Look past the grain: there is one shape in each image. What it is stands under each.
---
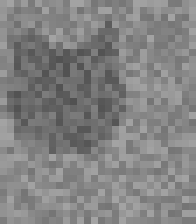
cat's head
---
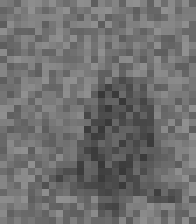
bell
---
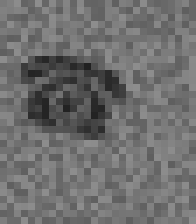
telephone
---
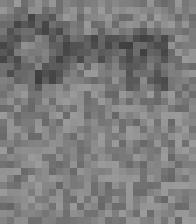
key
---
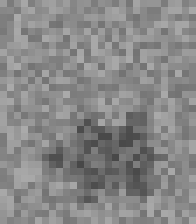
turtle
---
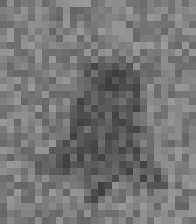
bell
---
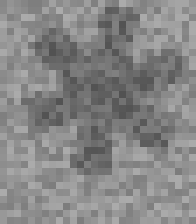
asterisk
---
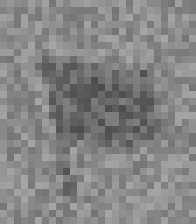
flag
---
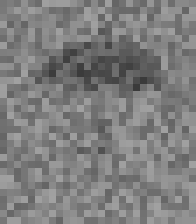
umbrella
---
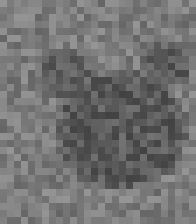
bear's head
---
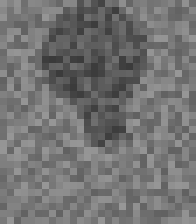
light bulb
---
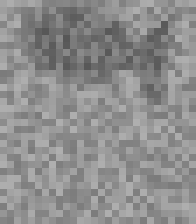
fish
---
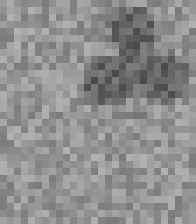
club
